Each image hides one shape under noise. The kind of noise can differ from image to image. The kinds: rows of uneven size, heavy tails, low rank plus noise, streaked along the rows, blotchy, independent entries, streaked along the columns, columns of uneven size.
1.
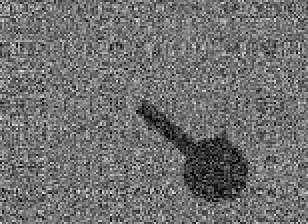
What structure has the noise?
low rank plus noise
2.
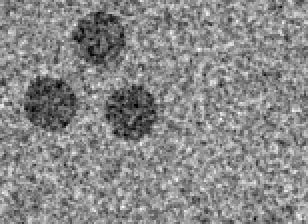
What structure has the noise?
blotchy
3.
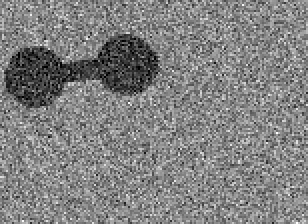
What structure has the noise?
independent entries
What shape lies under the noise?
dumbbell
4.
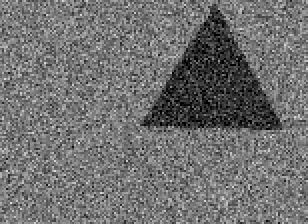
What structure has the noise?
independent entries
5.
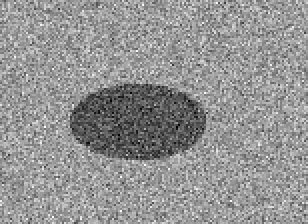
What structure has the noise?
independent entries
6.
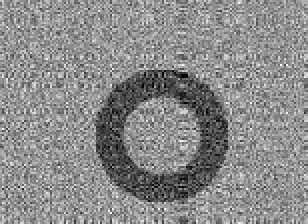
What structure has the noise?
low rank plus noise
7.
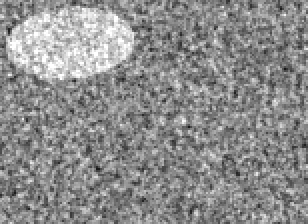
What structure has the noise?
blotchy
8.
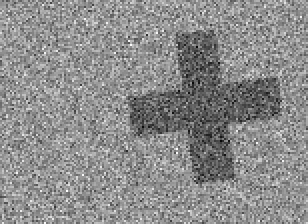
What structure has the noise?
independent entries
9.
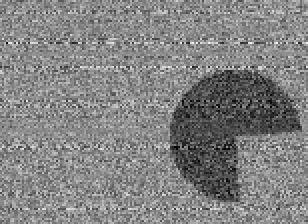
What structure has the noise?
rows of uneven size
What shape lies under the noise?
disc with a wedge cut out
